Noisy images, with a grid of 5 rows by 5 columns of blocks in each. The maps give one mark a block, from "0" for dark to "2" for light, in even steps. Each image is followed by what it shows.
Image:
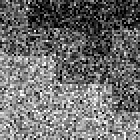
10000
11101
22111
22221
22222
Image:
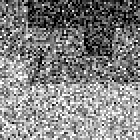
10000
11101
21111
22222
22222
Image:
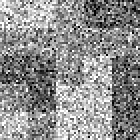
22100
11111
00120
10220
21220
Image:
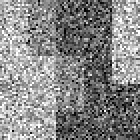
21002
21002
22102
22100
22000
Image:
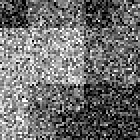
01101
22211
22211
21100
21000
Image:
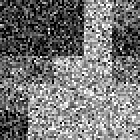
00021
00020
11221
12222
02222
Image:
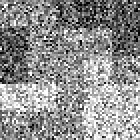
11000
01110
01121
22122
11122
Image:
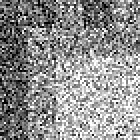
00101
01111
01222
01222
01222
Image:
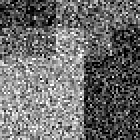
00111
11210
22200
22200
22200
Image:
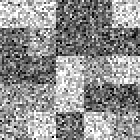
22002
01000
00212
11200
12021
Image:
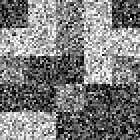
02120
22122
10021
00100
22000
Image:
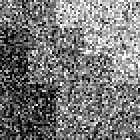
11222
01122
01112
00111
00111
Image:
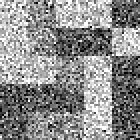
21220
21002
22120
00020
01120
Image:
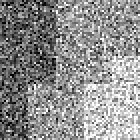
00111
00111
00112
01122
01122
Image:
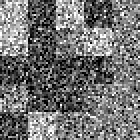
20201
20121
00001
10011
02111
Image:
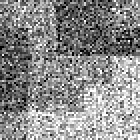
11001
01000
01112
01122
12222
